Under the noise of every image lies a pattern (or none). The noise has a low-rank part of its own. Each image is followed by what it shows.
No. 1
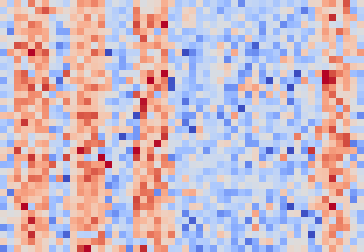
bands of columns
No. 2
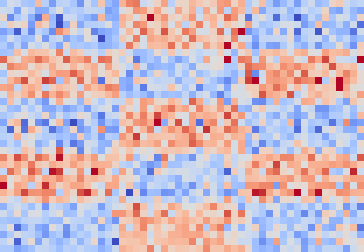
a checkerboard
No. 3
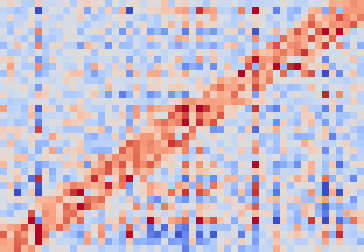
a diagonal band
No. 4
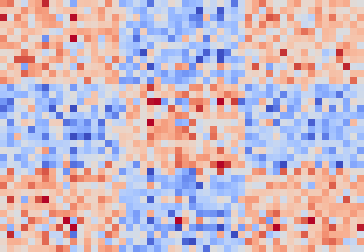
a checkerboard
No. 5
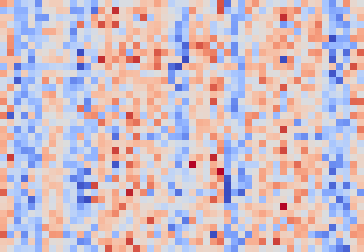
bands of columns
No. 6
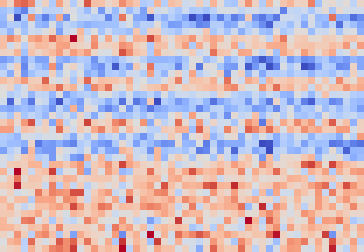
bands of rows
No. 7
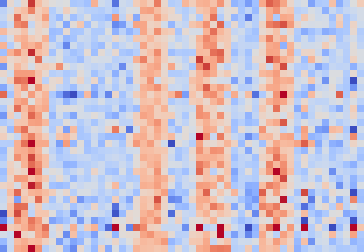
bands of columns
